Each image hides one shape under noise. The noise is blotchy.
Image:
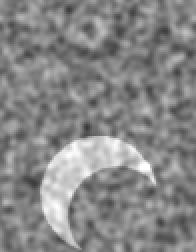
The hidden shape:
crescent
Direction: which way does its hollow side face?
down and right
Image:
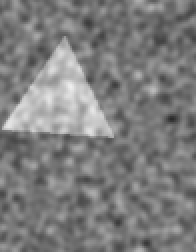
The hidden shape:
triangle
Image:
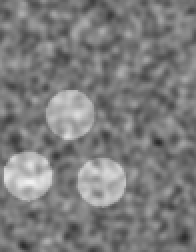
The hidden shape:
three dots
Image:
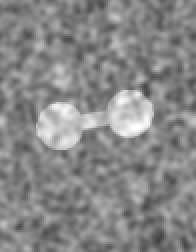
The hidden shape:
dumbbell
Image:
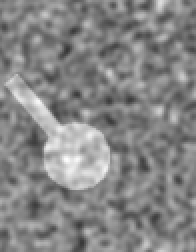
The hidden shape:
lollipop
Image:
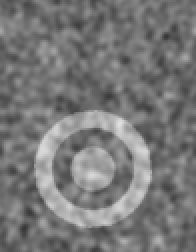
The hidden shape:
bullseye
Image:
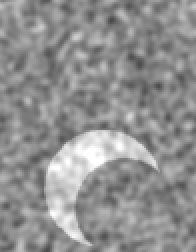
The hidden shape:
crescent
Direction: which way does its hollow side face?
down and right
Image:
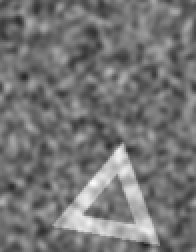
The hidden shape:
triangle frame
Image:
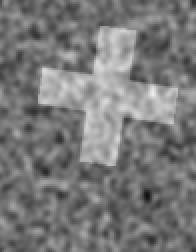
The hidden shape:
cross
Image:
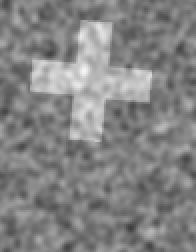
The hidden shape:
cross
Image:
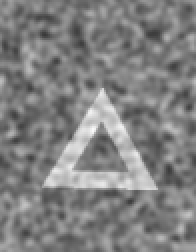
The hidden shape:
triangle frame
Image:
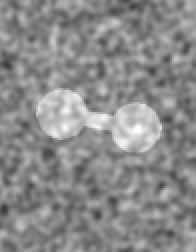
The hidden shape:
dumbbell
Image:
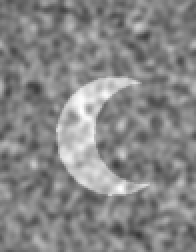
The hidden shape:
crescent
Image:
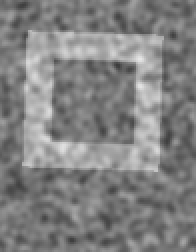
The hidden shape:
square frame
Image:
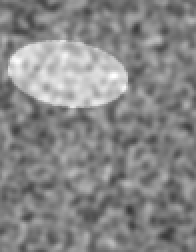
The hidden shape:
ellipse
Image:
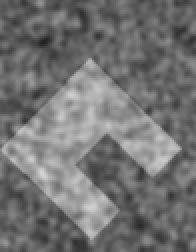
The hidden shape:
square with a notch
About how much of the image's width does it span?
nearly all
